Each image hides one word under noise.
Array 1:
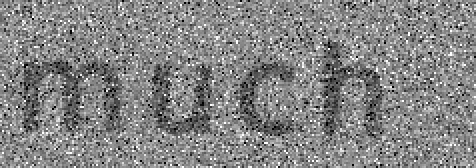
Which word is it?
much
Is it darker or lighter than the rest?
darker
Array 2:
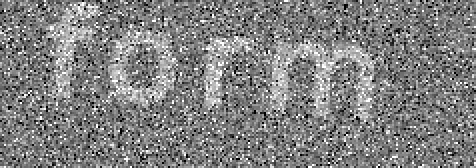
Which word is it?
form
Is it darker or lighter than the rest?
lighter
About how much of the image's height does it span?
two thirds
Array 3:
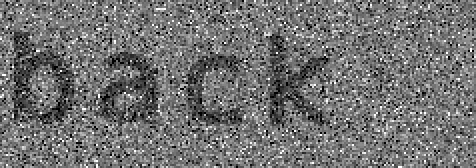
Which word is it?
back
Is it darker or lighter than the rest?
darker
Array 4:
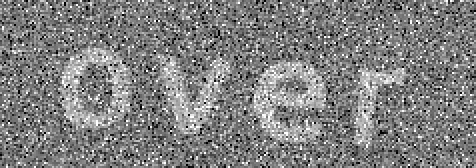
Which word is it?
over
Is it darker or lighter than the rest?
lighter
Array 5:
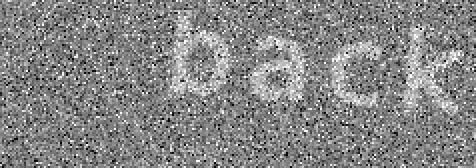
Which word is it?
back
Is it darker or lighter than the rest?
lighter
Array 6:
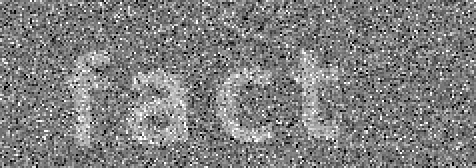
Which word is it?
fact
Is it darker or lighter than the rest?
lighter
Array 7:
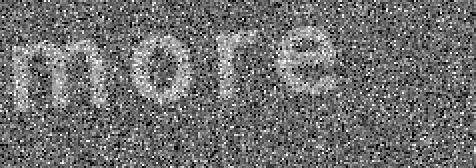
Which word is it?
more
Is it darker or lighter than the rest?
lighter
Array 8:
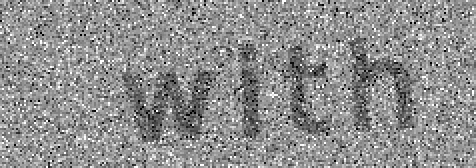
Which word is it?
with
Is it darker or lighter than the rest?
darker
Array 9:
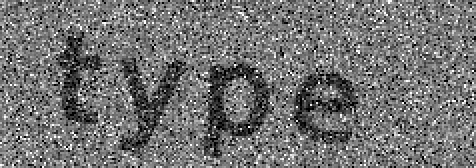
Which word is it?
type
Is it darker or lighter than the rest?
darker
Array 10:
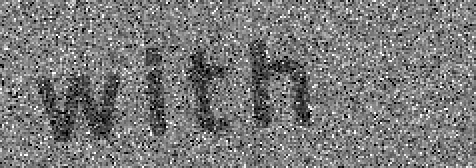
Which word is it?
with
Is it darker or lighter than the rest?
darker
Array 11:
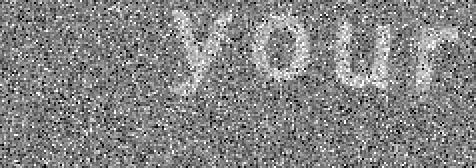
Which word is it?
your
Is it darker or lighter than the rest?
lighter
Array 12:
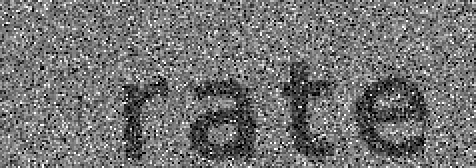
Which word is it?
rate
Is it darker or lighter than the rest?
darker
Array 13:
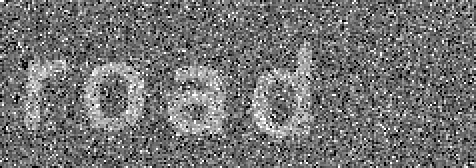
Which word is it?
road
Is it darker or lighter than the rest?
lighter
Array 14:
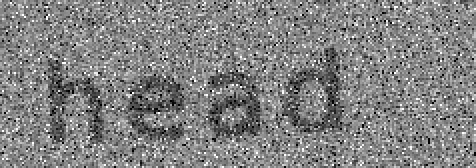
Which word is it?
head
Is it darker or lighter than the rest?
darker
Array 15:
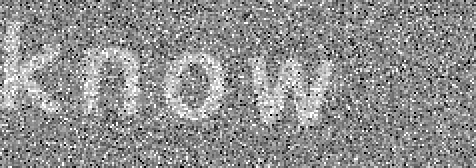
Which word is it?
know
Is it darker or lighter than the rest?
lighter
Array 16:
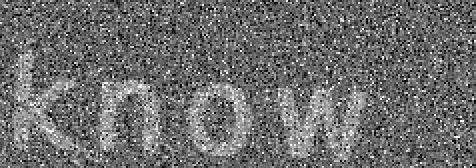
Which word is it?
know
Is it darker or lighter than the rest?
lighter
